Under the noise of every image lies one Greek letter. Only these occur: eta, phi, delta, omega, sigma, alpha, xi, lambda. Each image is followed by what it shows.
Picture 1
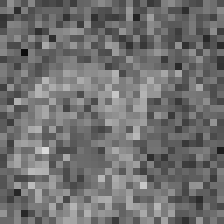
alpha
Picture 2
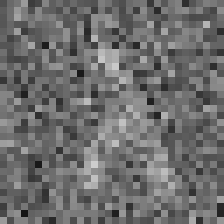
lambda
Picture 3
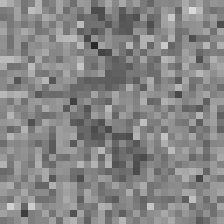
xi
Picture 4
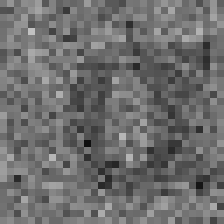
alpha
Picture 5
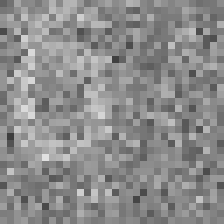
delta
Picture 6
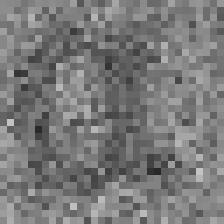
alpha
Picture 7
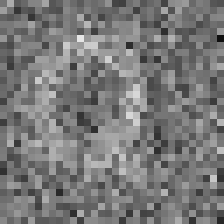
omega
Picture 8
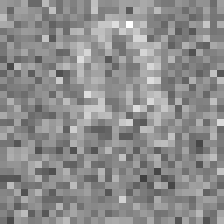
eta
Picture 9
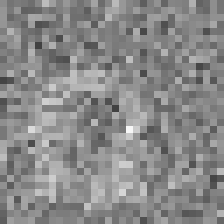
omega
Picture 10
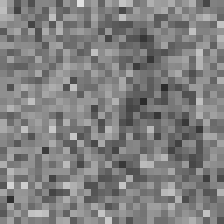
lambda
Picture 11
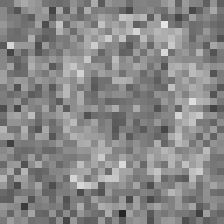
omega
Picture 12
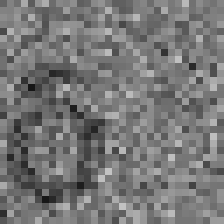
delta
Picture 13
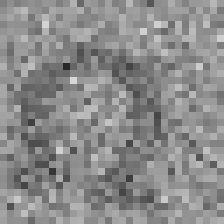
omega
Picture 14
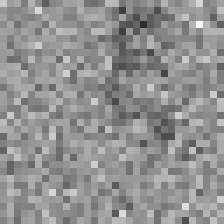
xi
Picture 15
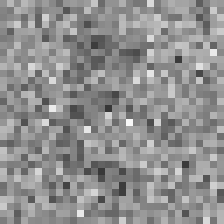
xi
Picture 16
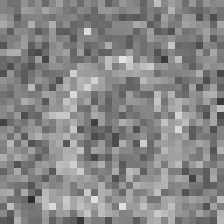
omega
